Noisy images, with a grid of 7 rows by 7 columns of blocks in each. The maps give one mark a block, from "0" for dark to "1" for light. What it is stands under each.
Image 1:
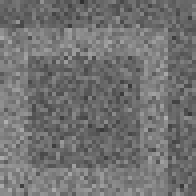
0000000
1111110
1000010
1000010
1000010
1000010
1111110
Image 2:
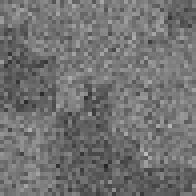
1111110
0111111
0011111
0010111
1100111
1100011
1100000
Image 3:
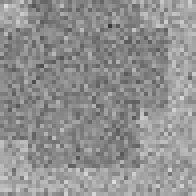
1000011
0000001
0000001
0000001
0000011
1000011
1111111
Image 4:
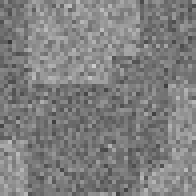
0111100
0111100
0111000
0000001
0000001
1000001
1000011
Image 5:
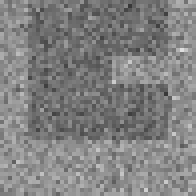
1000001
1000001
1000111
1000001
1000001
1111111
1111111
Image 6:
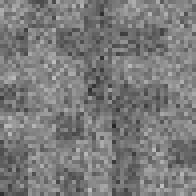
1010111
0100001
1110111
0110001
1101011
0111010
0101011
